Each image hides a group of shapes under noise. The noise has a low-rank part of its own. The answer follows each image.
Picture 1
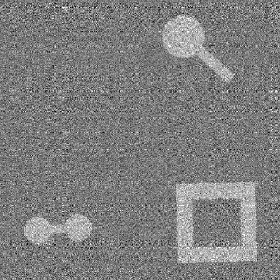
top right: lollipop; bottom left: dumbbell; bottom right: square frame
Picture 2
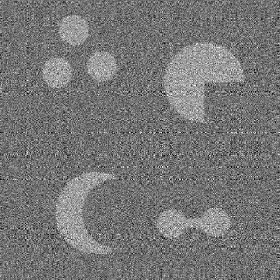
top left: three dots; top right: disc with a wedge cut out; bottom left: crescent; bottom right: dumbbell
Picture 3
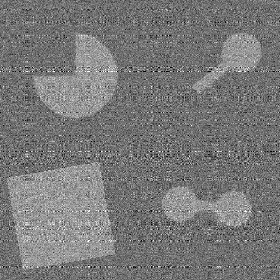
top left: disc with a wedge cut out; top right: lollipop; bottom left: square; bottom right: dumbbell
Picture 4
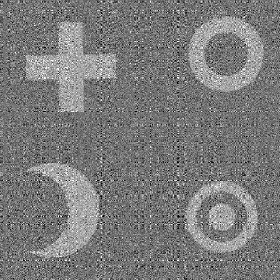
top left: cross; top right: ring; bottom left: crescent; bottom right: bullseye
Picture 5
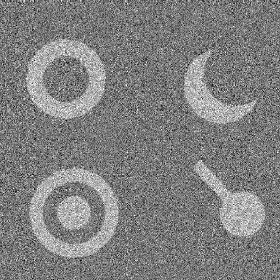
top left: ring; top right: crescent; bottom left: bullseye; bottom right: lollipop
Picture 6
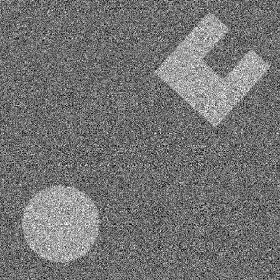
top right: square with a notch; bottom left: disc
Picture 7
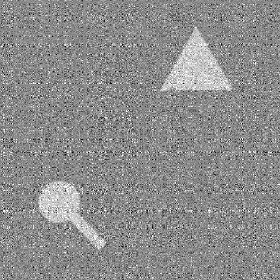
top right: triangle; bottom left: lollipop
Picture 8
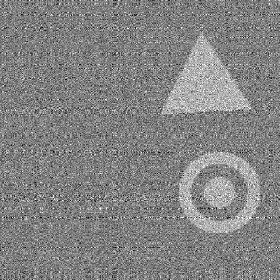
top right: triangle; bottom right: bullseye
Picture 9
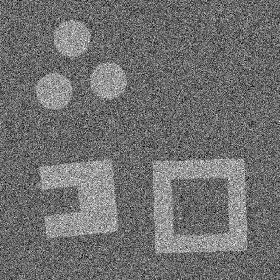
top left: three dots; bottom left: square with a notch; bottom right: square frame
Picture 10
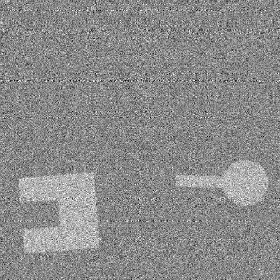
bottom left: square with a notch; bottom right: lollipop
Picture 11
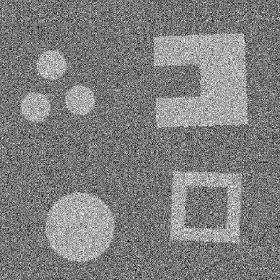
top left: three dots; top right: square with a notch; bottom left: disc; bottom right: square frame
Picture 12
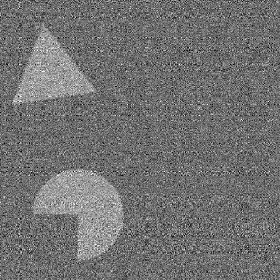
top left: triangle; bottom left: disc with a wedge cut out
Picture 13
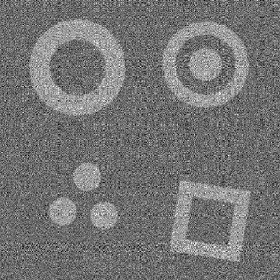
top left: ring; top right: bullseye; bottom left: three dots; bottom right: square frame
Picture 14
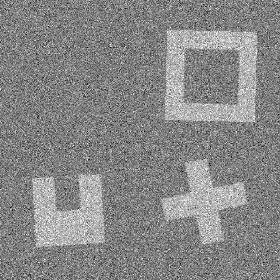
top right: square frame; bottom left: square with a notch; bottom right: cross
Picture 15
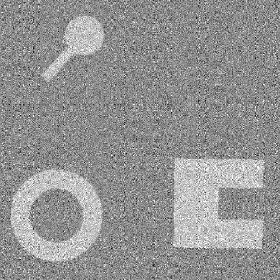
top left: lollipop; bottom left: ring; bottom right: square with a notch
